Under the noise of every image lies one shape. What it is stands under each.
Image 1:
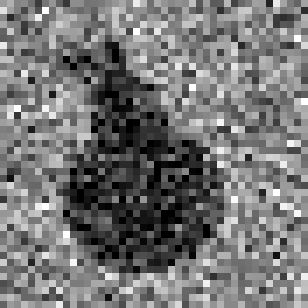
pear
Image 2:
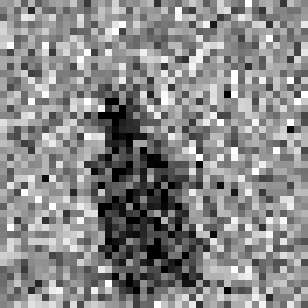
bottle
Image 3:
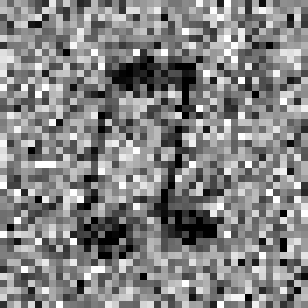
pair of musical notes
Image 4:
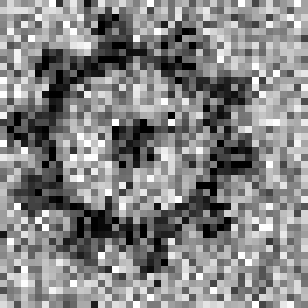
gear
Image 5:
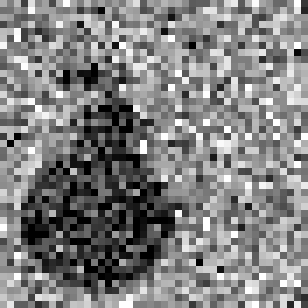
pear
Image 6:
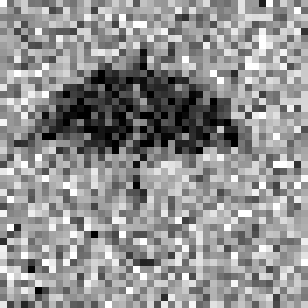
umbrella
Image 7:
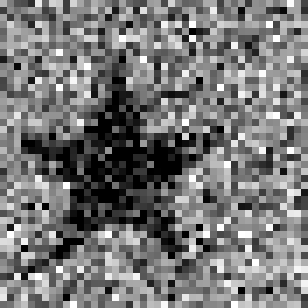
star
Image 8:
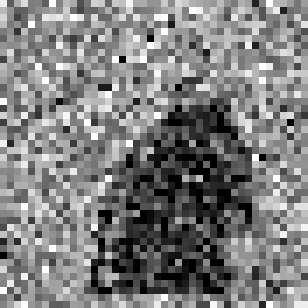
chess knight
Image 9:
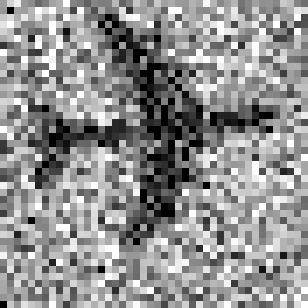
airplane
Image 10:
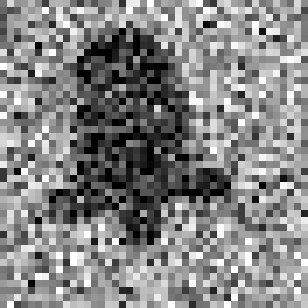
bell
